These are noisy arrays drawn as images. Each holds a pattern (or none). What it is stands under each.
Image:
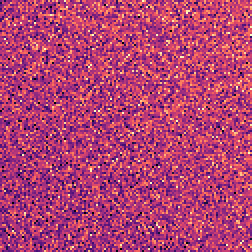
a smooth slope
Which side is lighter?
top right
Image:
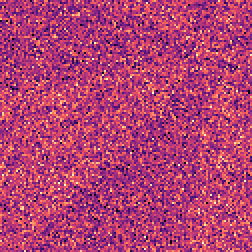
spokes from one point
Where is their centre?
top right
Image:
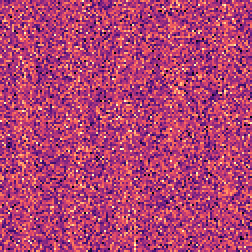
vertical stripes
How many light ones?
5
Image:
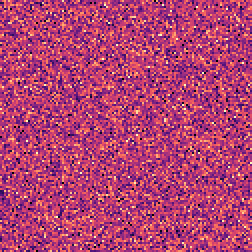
only noise
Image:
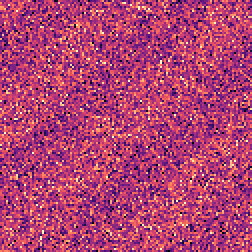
diagonal stripes
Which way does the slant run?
bottom left to top right
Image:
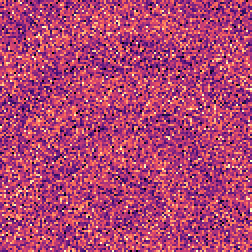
rings round one point
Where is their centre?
bottom middle
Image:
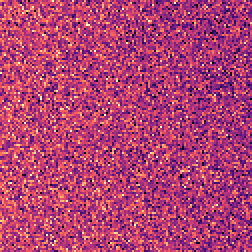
a smooth slope
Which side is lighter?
left
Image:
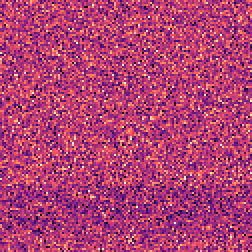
one horizontal stripe
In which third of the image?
bottom
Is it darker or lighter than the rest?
darker
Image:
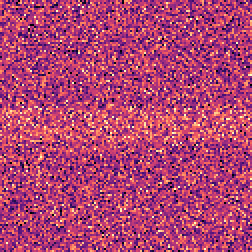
one horizontal stripe
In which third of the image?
middle
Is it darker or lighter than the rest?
lighter
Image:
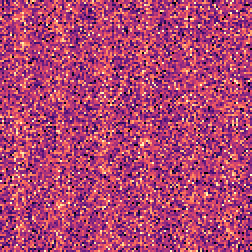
vertical stripes
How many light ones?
6
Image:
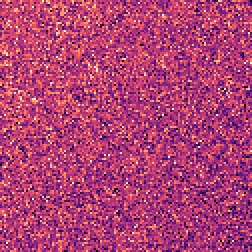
a smooth slope
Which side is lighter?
top left
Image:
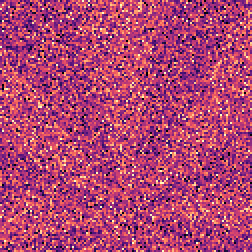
spokes from one point
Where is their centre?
bottom middle
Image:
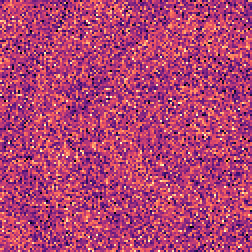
rings round one point
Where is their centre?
middle right
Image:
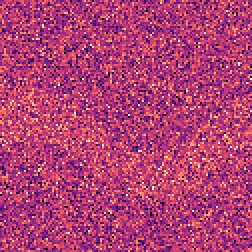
a wavy band
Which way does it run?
left to right
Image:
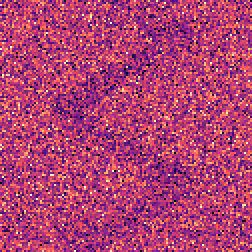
a wavy band
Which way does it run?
top to bottom
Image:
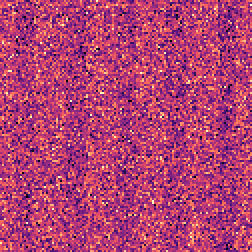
vertical stripes
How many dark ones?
5
